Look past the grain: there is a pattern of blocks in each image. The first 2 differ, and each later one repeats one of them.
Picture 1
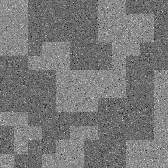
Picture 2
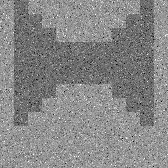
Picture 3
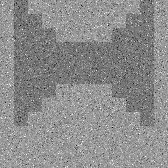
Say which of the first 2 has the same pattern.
2
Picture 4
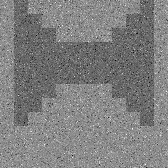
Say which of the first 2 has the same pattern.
2
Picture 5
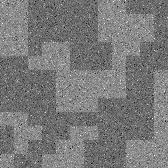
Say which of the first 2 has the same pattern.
1
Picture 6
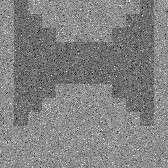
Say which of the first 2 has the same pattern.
2
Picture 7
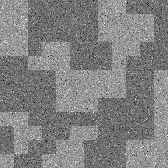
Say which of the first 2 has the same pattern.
1
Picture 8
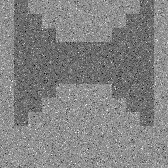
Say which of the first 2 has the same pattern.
2
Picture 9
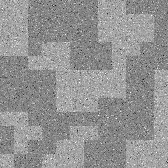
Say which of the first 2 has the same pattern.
1
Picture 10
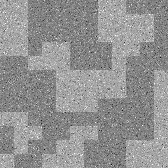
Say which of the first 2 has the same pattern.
1
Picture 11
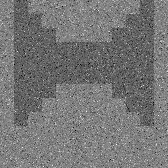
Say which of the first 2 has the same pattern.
2
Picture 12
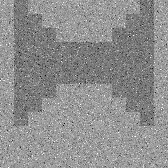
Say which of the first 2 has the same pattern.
2
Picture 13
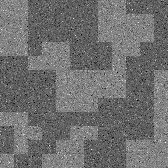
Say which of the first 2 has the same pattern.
1
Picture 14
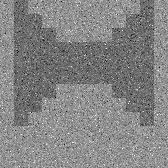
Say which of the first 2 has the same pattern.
2
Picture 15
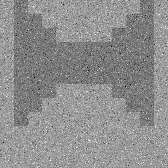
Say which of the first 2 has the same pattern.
2
